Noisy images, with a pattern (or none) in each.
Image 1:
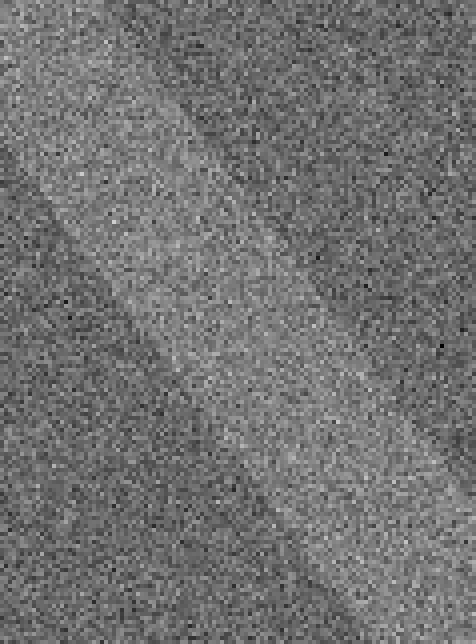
a diagonal band
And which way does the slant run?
top left to bottom right
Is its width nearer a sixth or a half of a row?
a half
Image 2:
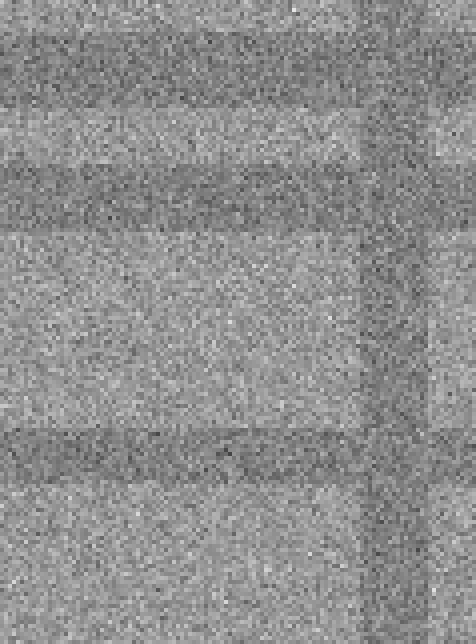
bands of rows crossing bands of columns
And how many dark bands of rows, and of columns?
3 and 1
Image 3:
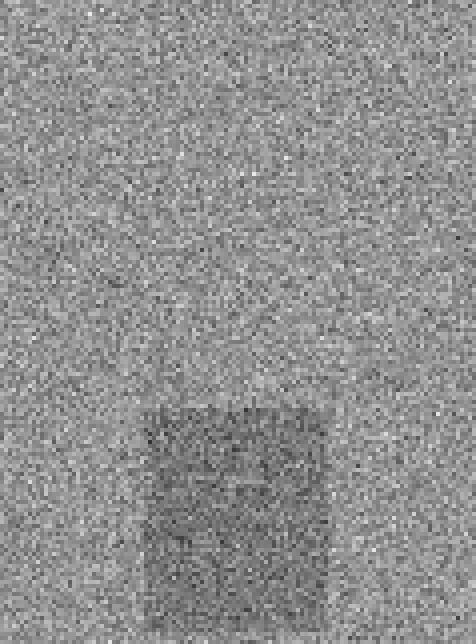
one block
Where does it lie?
bottom middle
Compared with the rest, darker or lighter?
darker
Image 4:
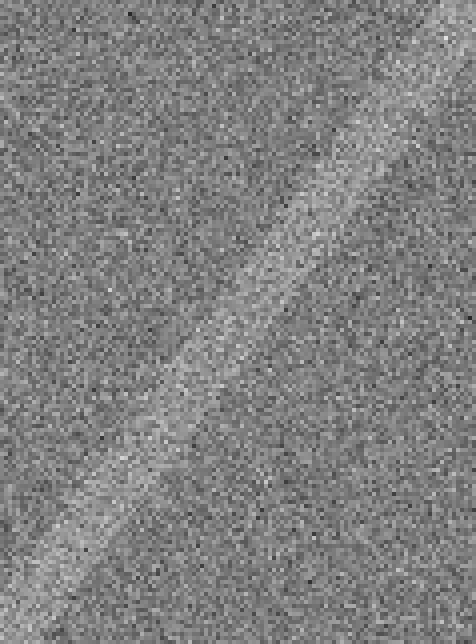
a diagonal band
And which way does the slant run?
bottom left to top right
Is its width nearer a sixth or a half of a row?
a sixth
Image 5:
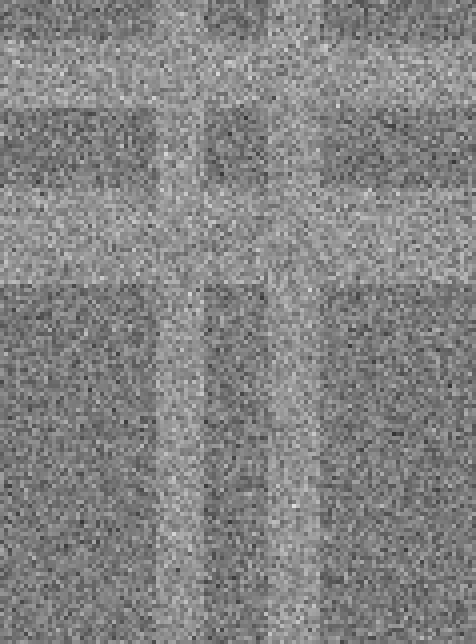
bands of rows crossing bands of columns
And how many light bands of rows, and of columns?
2 and 2
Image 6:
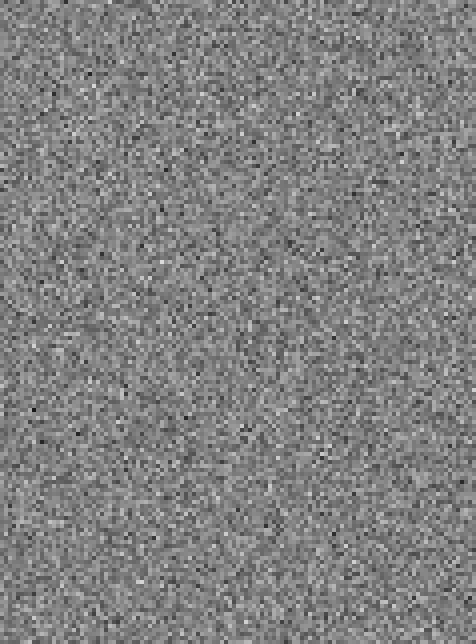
only noise
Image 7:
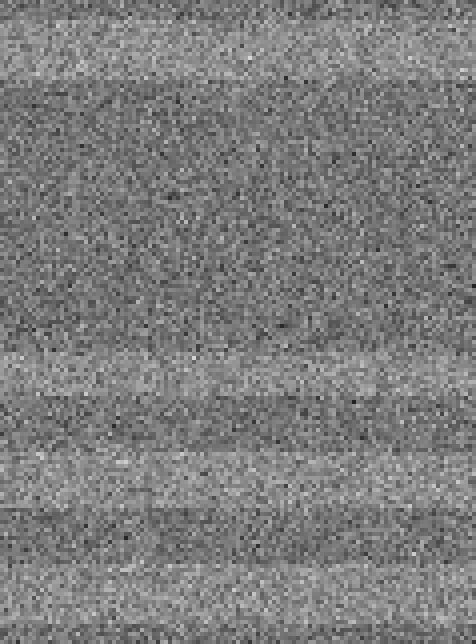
bands of rows
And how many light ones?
4
